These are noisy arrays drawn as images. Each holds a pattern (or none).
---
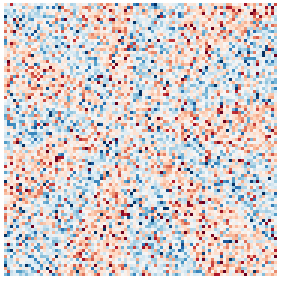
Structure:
spokes from one point
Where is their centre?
centre
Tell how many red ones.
7
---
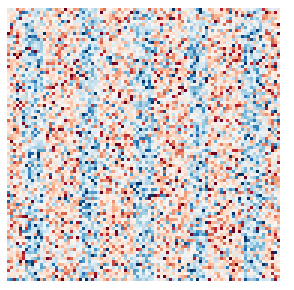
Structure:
vertical stripes
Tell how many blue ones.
5
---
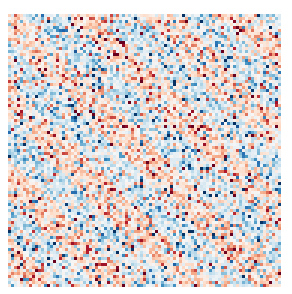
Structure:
diagonal stripes
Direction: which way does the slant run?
top left to bottom right
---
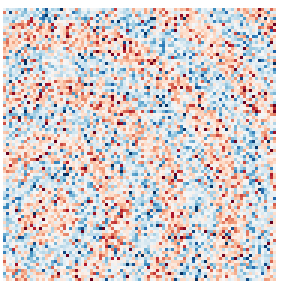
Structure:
rings round one point
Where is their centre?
bottom left
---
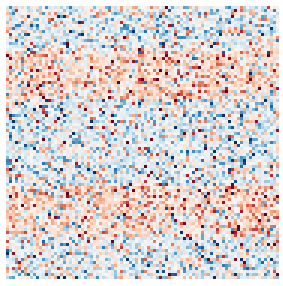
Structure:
horizontal stripes
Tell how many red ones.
2
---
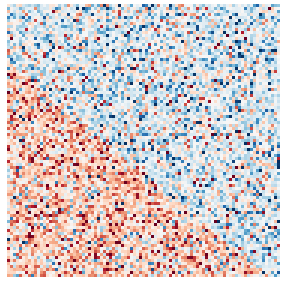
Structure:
a sharp edge
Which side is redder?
bottom left
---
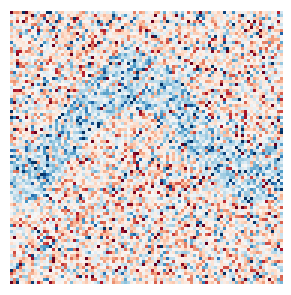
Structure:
a wavy band
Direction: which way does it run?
left to right
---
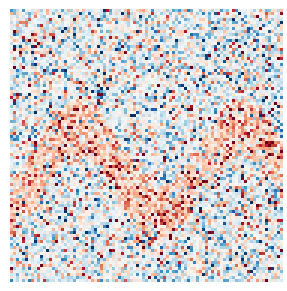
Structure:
a wavy band
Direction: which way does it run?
left to right
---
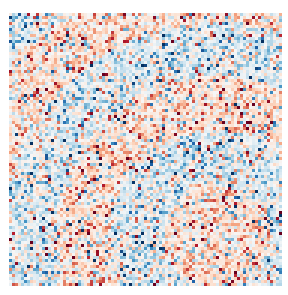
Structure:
rings round one point
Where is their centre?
bottom right
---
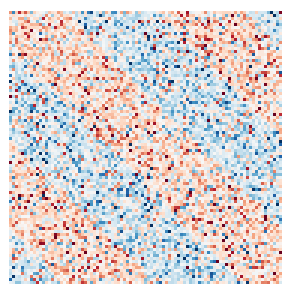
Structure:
diagonal stripes
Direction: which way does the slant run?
top left to bottom right
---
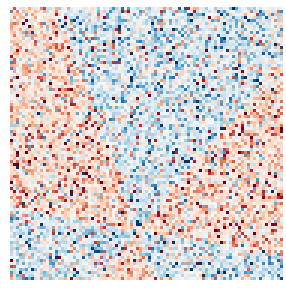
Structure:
spokes from one point
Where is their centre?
bottom middle
